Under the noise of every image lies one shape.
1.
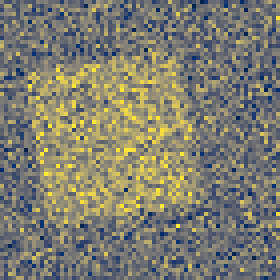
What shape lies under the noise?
square
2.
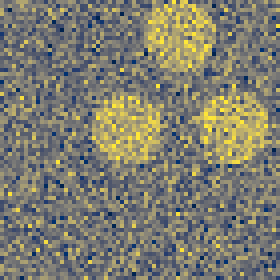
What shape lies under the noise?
three dots
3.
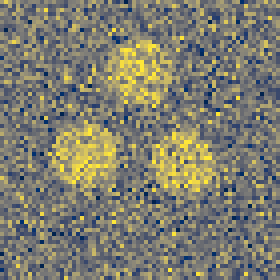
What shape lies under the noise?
three dots
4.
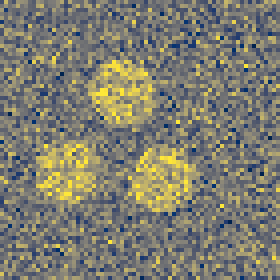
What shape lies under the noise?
three dots
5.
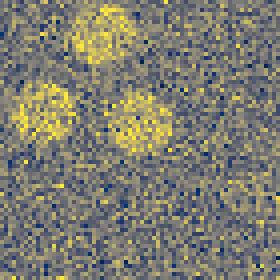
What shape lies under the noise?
three dots
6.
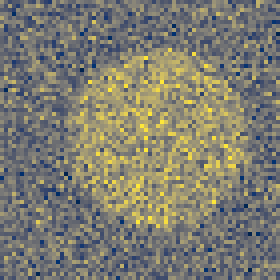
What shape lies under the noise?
disc
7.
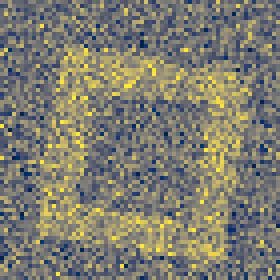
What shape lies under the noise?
square frame
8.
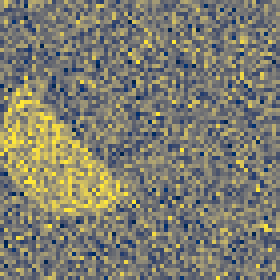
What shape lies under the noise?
half disc
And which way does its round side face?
down and left
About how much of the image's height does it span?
half
